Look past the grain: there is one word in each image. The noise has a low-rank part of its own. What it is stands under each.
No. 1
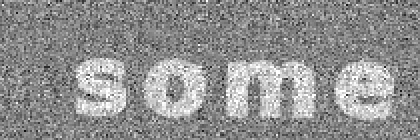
some
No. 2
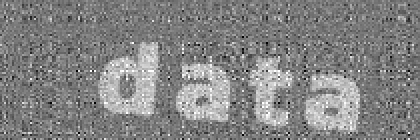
data
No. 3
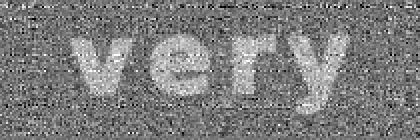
very
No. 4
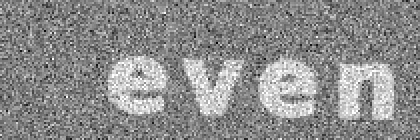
even
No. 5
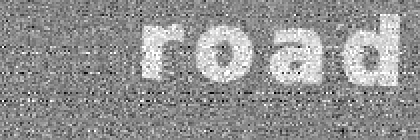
road
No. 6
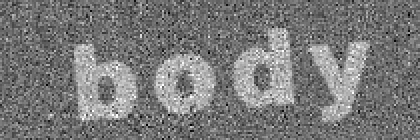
body
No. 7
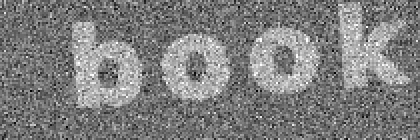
book
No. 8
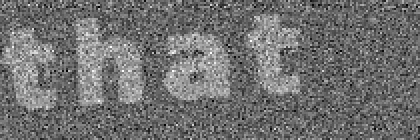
that
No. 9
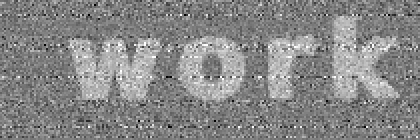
work
